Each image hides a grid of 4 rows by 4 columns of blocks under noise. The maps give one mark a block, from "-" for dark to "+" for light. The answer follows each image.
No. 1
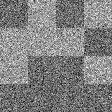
- + - +
+ + + -
+ - - +
- - - -
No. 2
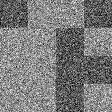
- + + -
+ + - +
+ + - -
+ + - +
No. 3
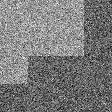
+ + + -
+ + + -
+ - - -
- - - -
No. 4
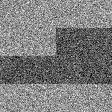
+ + + +
+ + - -
- - - -
+ + + +
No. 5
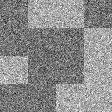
- + + -
- - - +
+ - - +
- - + +
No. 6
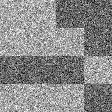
+ + - -
+ + + -
- - - +
+ + + -
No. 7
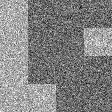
+ - - -
+ - - +
+ - - -
+ + - -
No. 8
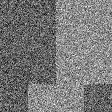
- - + +
- - + +
- - + +
- + + -
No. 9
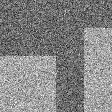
- - - -
- - - +
+ + - +
+ + - +
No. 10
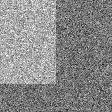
+ + - -
+ + - -
+ + - -
- - - -
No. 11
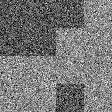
- - - +
- - + +
+ + + +
+ + - +
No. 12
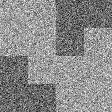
+ + - -
+ + - +
- + + +
- - + +
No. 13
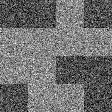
- - + -
+ + + +
+ + - -
- + + -
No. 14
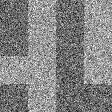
- + - +
- + - +
+ + - +
- + - -
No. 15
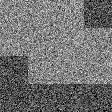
+ + + -
+ + + +
- + + +
- - - -
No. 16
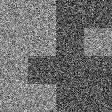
+ + - -
+ + - +
+ - - -
+ + - -
